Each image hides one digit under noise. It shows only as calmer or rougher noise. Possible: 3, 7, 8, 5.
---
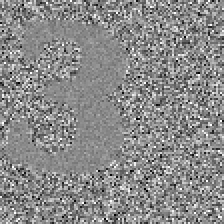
3
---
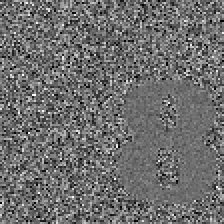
8
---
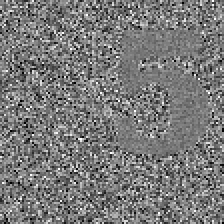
5
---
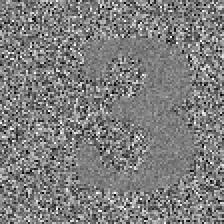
3
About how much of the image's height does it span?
two thirds
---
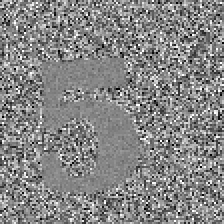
5
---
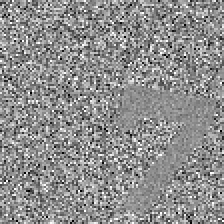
7
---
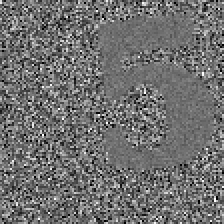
5
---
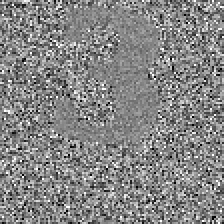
3
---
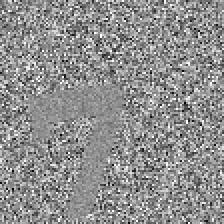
7
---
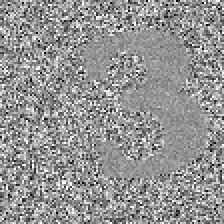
3
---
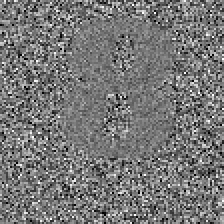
8
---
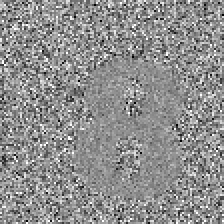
8
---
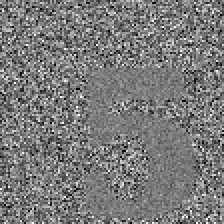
5
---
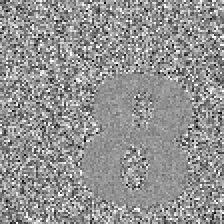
8
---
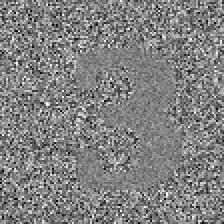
3
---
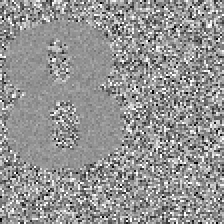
8
